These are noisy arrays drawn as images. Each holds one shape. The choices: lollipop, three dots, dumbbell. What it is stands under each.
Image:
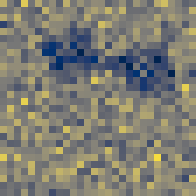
dumbbell
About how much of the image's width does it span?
two thirds
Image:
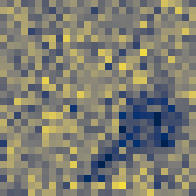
lollipop
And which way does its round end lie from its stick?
up and right
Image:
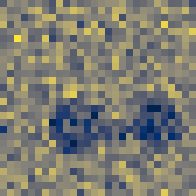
dumbbell
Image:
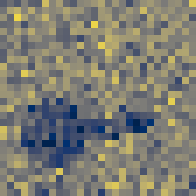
lollipop
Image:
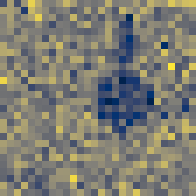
lollipop
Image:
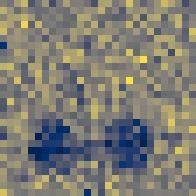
dumbbell
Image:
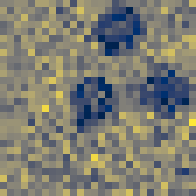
three dots
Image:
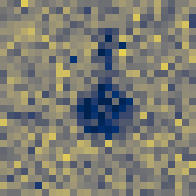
lollipop
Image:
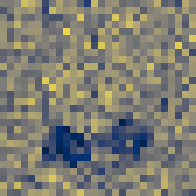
dumbbell
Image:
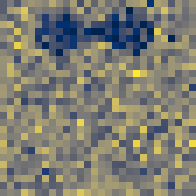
dumbbell
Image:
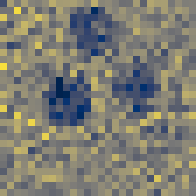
three dots
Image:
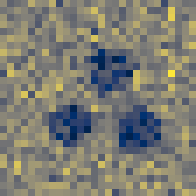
three dots
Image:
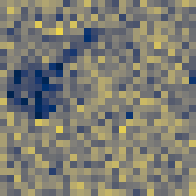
lollipop
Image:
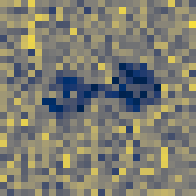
dumbbell
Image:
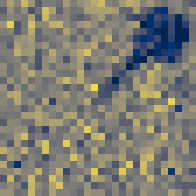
lollipop
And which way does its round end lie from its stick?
up and right
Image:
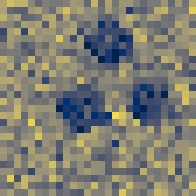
three dots
